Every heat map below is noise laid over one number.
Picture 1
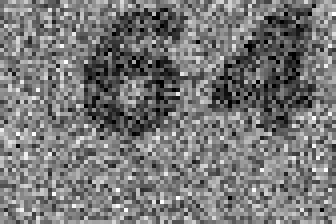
64
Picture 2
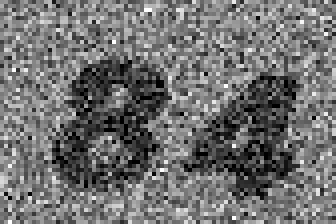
84
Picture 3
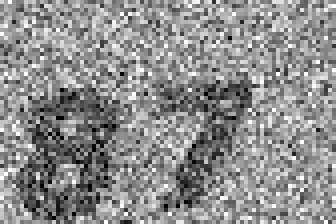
87
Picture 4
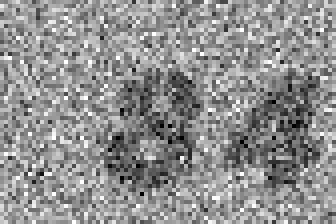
84
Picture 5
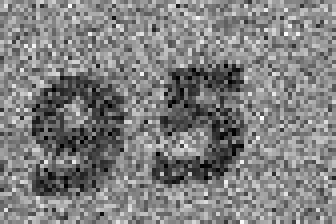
95
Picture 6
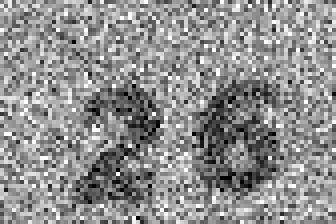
26
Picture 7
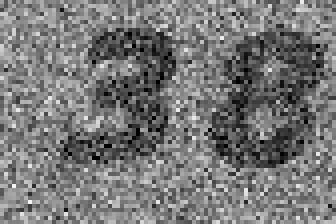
38
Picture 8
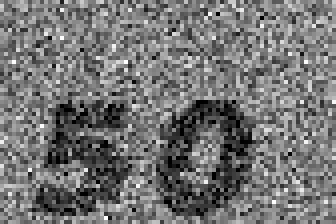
50
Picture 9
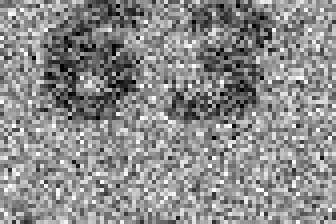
63
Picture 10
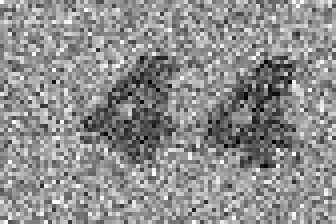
44
